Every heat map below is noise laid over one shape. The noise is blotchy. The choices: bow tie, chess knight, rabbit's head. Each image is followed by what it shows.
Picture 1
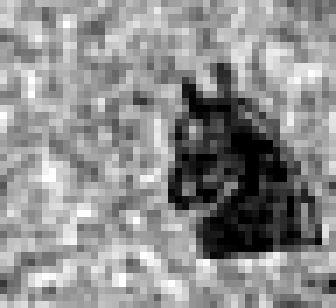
dark chess knight
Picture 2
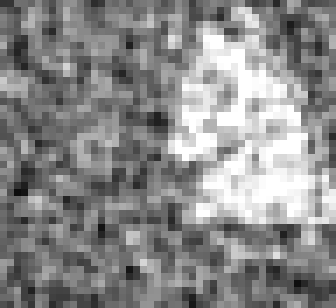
light chess knight
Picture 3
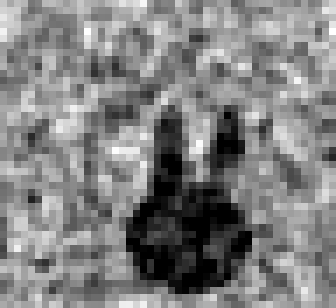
dark rabbit's head
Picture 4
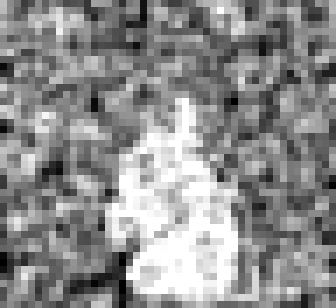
light chess knight
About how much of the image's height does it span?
two thirds
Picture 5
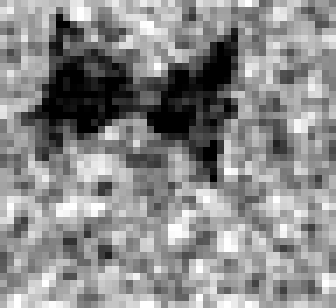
dark bow tie
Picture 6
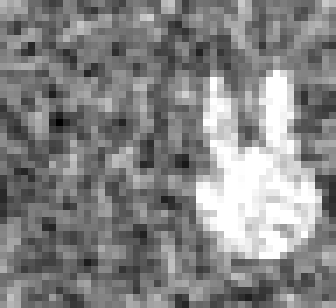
light rabbit's head
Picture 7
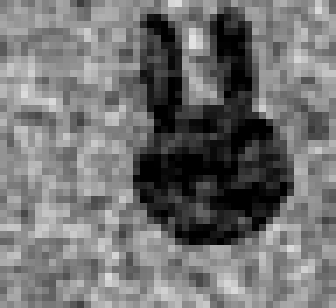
dark rabbit's head
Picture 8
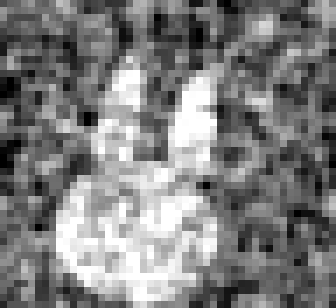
light rabbit's head
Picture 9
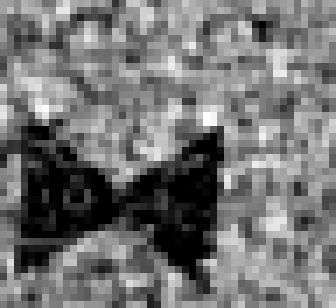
dark bow tie
